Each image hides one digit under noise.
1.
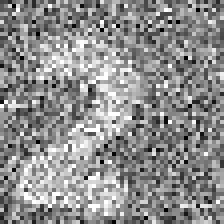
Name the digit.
2
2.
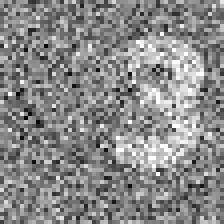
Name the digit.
3
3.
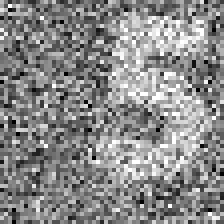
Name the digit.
5
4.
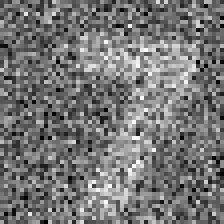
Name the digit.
7
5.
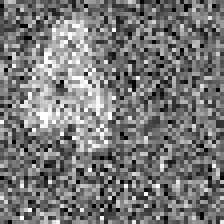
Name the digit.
4
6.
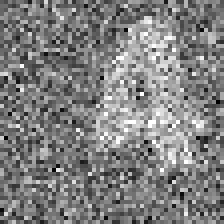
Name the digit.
4
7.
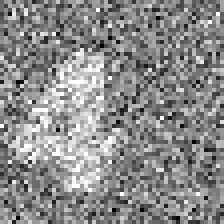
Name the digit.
4
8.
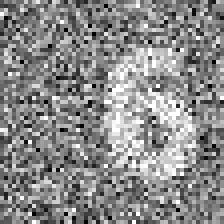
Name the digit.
6
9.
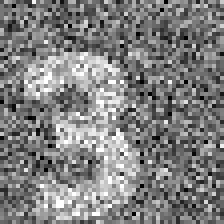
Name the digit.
3
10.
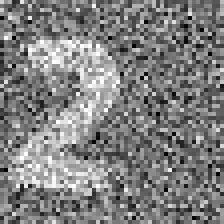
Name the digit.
2
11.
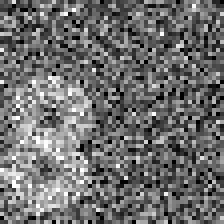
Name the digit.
8
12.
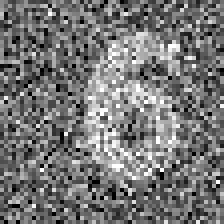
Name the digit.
6
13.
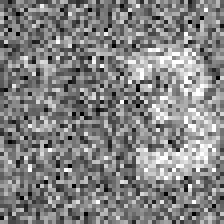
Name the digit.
3
